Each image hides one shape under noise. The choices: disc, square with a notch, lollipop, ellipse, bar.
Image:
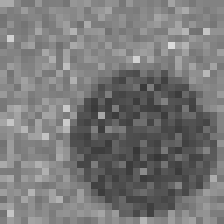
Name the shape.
disc
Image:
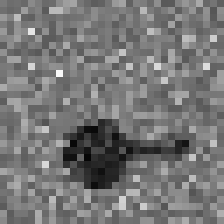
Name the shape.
lollipop
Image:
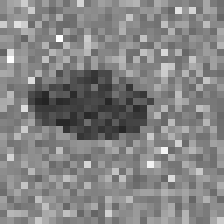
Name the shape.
ellipse
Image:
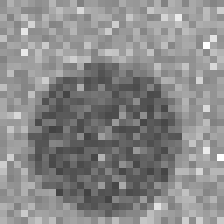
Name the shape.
disc
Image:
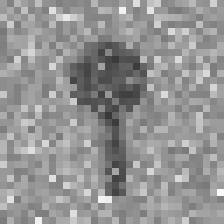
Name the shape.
lollipop
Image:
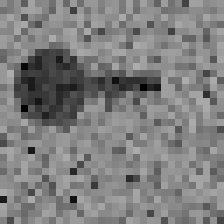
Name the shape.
lollipop
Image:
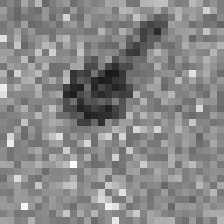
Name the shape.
lollipop
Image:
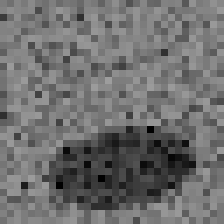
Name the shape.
ellipse
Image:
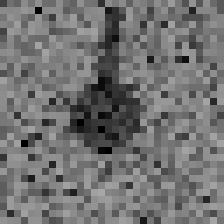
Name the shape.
lollipop
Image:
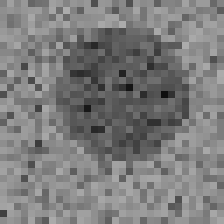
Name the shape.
disc
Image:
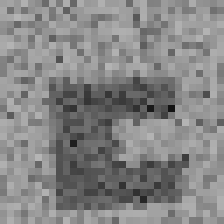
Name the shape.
square with a notch
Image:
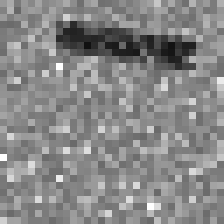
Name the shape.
bar
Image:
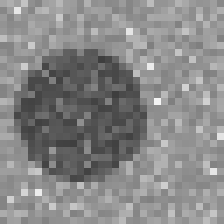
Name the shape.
disc
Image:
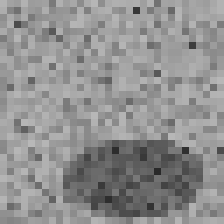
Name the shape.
ellipse
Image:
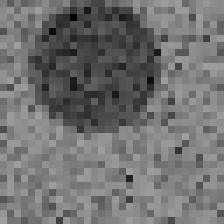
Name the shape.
disc
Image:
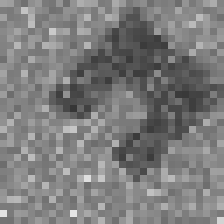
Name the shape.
square with a notch
